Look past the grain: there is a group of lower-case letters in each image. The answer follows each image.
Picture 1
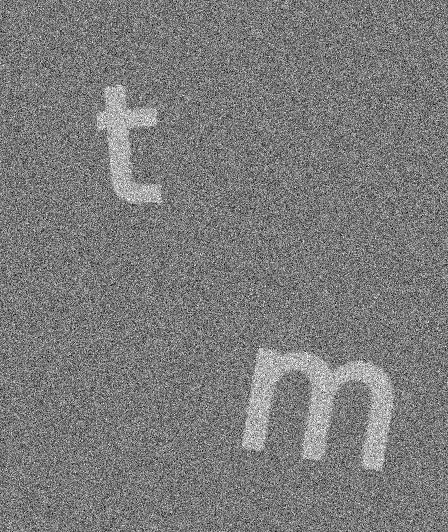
top left: light t; bottom right: light m
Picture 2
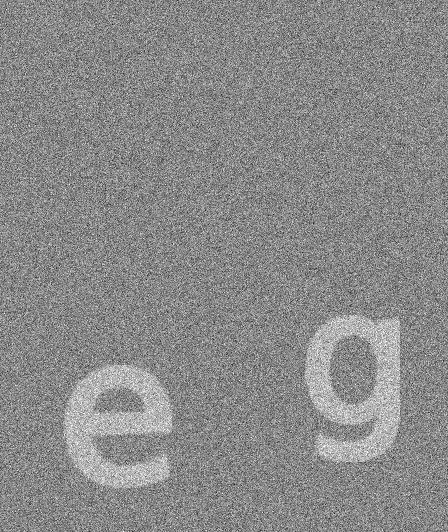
bottom left: light e; bottom right: light g
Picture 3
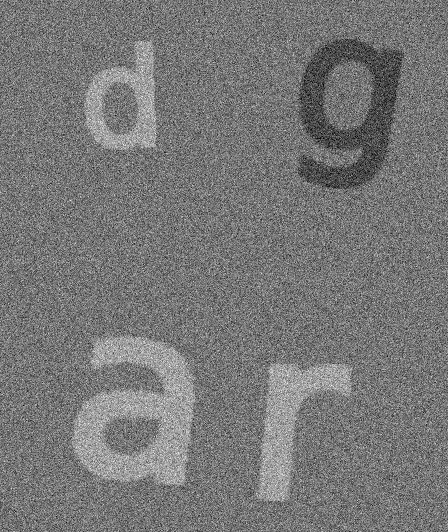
top left: light d; top right: dark g; bottom left: light a; bottom right: light r
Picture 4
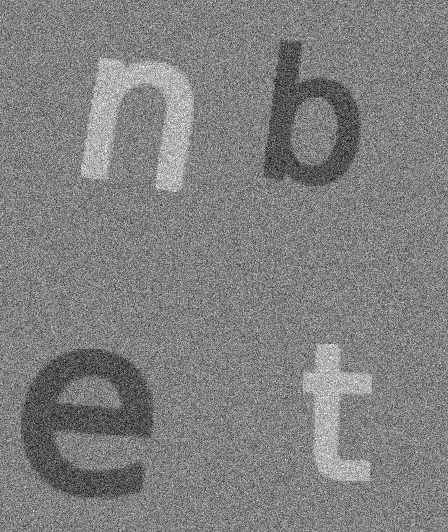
top left: light n; top right: dark b; bottom left: dark e; bottom right: light t
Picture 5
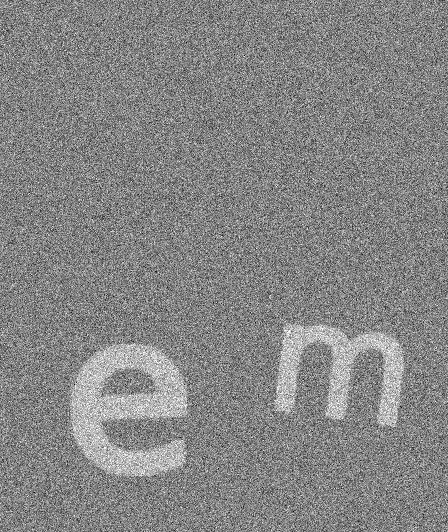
bottom left: light e; bottom right: light m
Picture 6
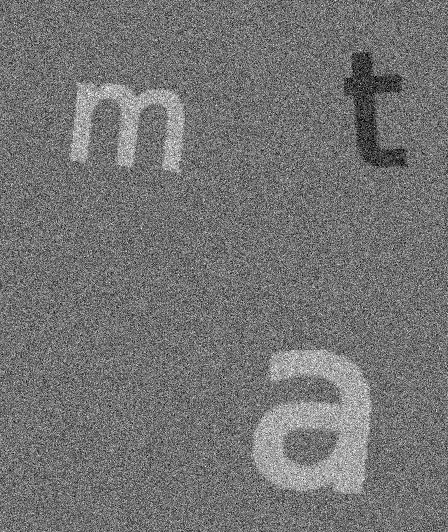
top left: light m; top right: dark t; bottom right: light a
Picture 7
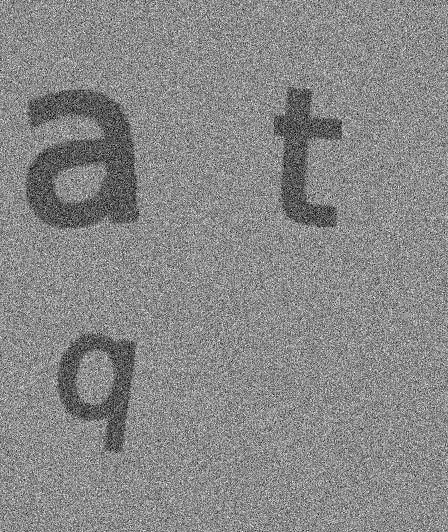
top left: dark a; top right: dark t; bottom left: dark q
